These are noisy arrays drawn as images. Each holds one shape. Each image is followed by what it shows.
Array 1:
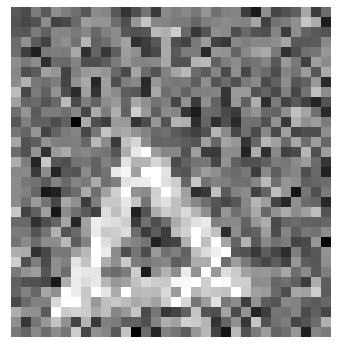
triangle frame
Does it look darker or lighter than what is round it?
lighter
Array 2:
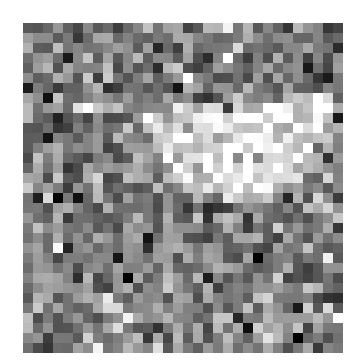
half disc
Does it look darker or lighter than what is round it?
lighter
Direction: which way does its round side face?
down
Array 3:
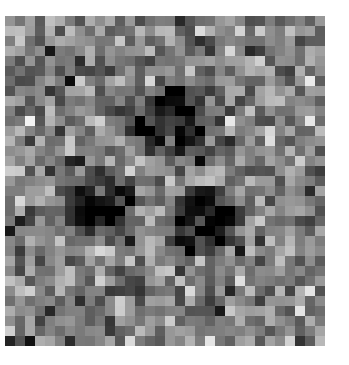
three dots
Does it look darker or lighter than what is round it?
darker
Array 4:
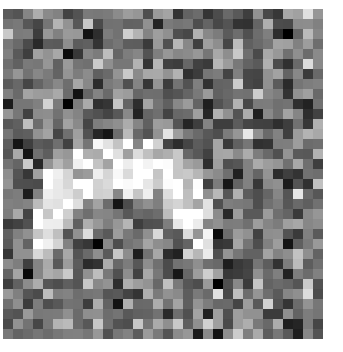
crescent
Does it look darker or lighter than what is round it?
lighter
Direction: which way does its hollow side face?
down
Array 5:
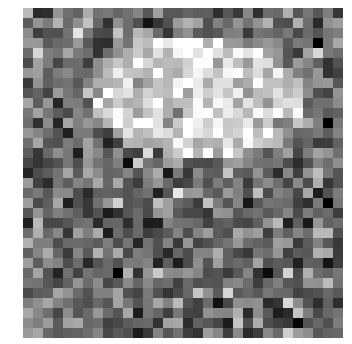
ellipse
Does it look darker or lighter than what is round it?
lighter
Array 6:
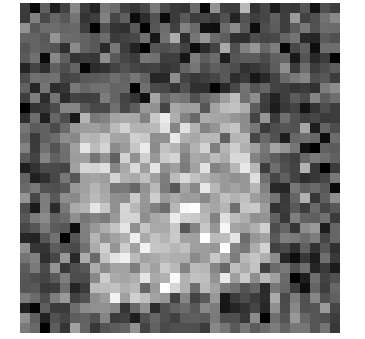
square
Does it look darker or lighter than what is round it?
lighter
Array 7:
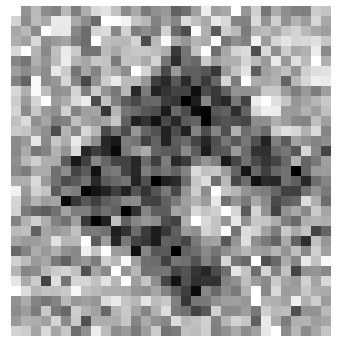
square with a notch
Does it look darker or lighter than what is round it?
darker
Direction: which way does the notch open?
down and right
